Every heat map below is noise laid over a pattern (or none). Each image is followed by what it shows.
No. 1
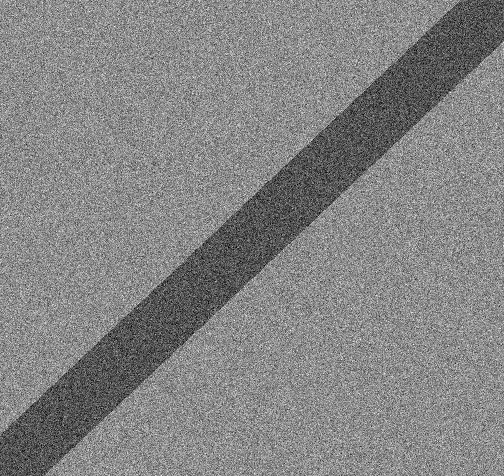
a diagonal band
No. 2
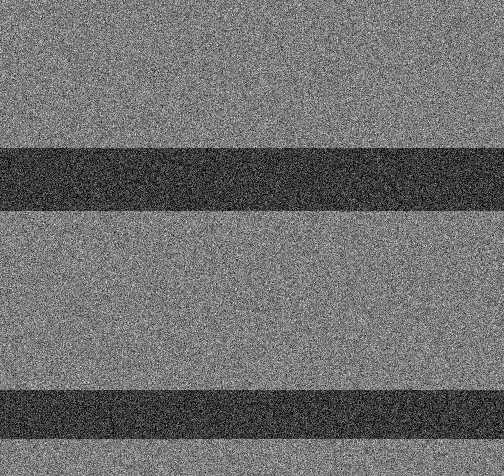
bands of rows
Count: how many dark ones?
2
